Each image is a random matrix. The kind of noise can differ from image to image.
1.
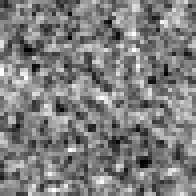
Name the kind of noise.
blotchy
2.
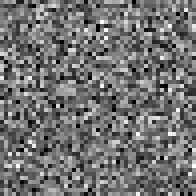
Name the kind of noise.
independent entries
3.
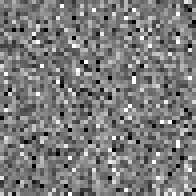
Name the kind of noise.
heavy tails
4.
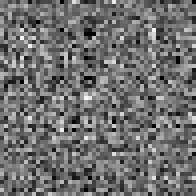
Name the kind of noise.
low rank plus noise
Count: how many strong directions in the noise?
three or four
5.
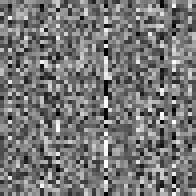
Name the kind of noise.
columns of uneven size
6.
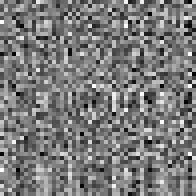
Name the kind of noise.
low rank plus noise
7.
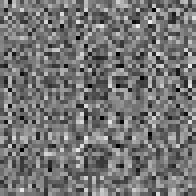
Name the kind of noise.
low rank plus noise
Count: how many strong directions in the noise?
two
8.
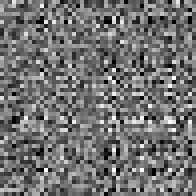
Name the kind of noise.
low rank plus noise
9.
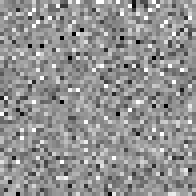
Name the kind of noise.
heavy tails
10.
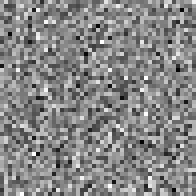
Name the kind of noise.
independent entries
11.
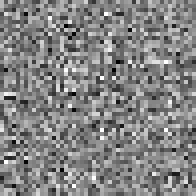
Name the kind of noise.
low rank plus noise
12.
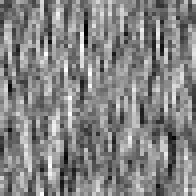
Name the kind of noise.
streaked along the columns
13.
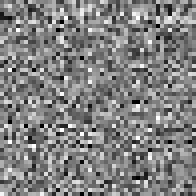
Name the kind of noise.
low rank plus noise
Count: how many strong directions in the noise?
three or four
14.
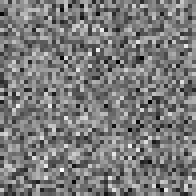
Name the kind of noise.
independent entries
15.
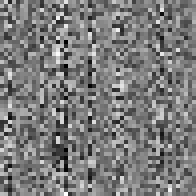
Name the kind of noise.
columns of uneven size
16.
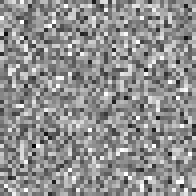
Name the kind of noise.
independent entries
